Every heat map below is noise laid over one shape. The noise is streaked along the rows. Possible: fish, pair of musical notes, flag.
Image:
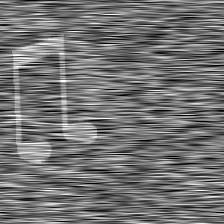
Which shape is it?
pair of musical notes
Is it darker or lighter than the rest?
lighter
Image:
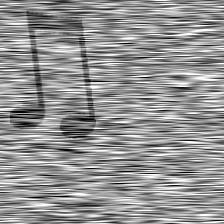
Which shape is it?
pair of musical notes
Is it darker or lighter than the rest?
darker
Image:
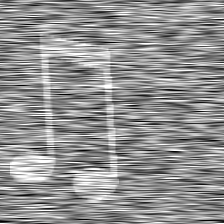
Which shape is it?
pair of musical notes
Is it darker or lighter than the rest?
lighter
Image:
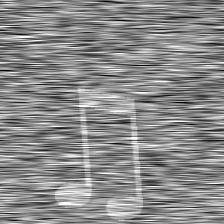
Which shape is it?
pair of musical notes
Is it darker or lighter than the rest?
lighter
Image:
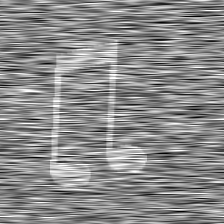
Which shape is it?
pair of musical notes
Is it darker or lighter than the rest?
lighter
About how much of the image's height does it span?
two thirds
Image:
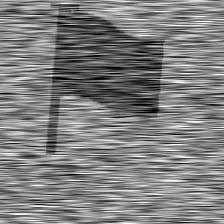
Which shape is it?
flag
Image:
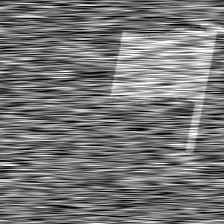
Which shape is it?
flag
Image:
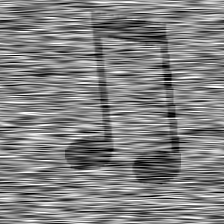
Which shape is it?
pair of musical notes
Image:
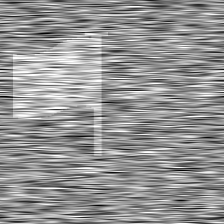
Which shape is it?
flag
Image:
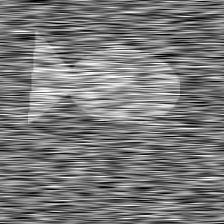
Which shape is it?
fish
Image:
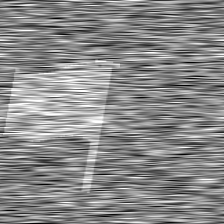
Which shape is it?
flag
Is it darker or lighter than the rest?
lighter
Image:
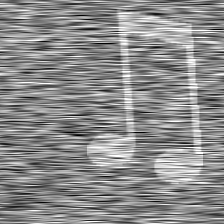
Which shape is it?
pair of musical notes
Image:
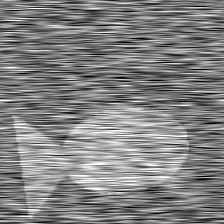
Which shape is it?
fish
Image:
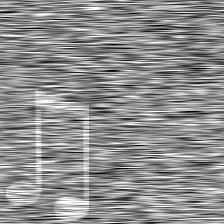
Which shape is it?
pair of musical notes
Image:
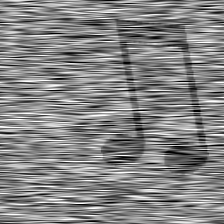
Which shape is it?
pair of musical notes
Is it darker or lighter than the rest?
darker
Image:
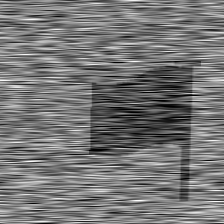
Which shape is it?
flag
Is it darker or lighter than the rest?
darker
